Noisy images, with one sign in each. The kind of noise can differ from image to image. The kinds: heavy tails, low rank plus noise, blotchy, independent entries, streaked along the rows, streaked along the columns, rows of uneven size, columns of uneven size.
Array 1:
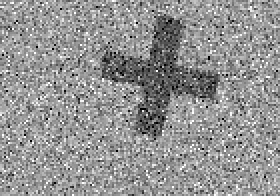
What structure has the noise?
heavy tails
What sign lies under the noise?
plus sign
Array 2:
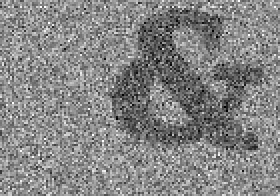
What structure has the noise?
low rank plus noise
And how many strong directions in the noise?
one
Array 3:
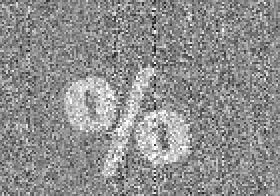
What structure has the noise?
columns of uneven size
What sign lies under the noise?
percent sign
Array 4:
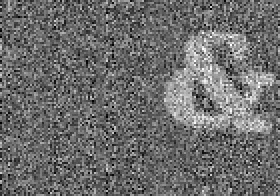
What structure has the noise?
columns of uneven size
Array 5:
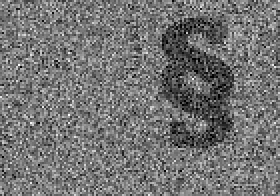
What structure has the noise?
low rank plus noise
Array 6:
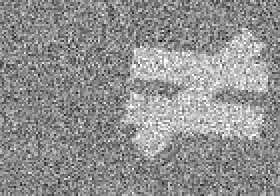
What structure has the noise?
low rank plus noise
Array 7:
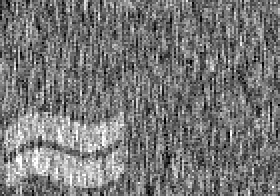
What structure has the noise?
streaked along the columns
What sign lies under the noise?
approximately sign
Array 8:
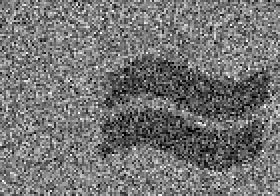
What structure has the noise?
independent entries
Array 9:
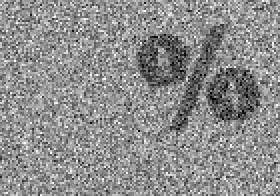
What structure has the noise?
independent entries
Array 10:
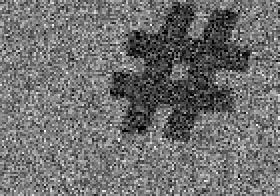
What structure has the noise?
low rank plus noise
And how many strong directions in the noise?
three or four
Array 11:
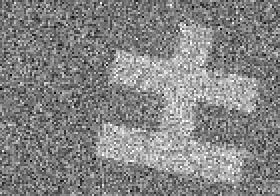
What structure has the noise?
independent entries
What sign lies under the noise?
plus-minus sign
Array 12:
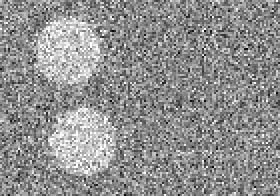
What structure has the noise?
low rank plus noise
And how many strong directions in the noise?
two
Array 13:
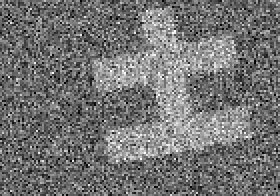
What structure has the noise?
low rank plus noise
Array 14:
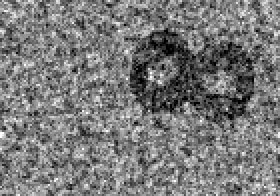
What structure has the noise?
blotchy
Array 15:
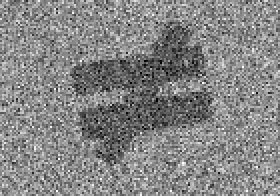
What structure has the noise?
low rank plus noise
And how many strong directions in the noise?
two
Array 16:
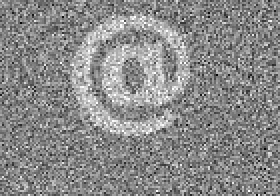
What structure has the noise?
low rank plus noise
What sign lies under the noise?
at sign
